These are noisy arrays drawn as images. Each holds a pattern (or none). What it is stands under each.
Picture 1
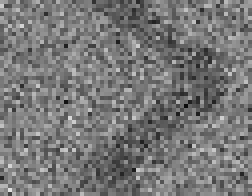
a wavy band
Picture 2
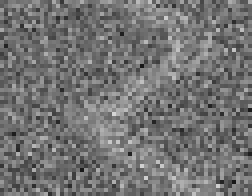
a wavy band
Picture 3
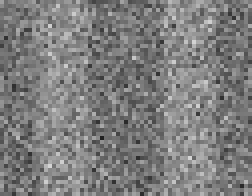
vertical stripes
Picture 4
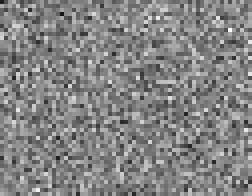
only noise
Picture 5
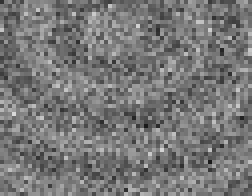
rings round one point
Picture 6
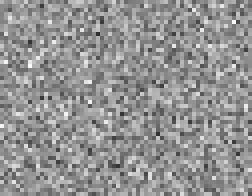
only noise
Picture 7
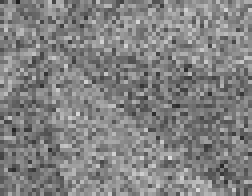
spokes from one point
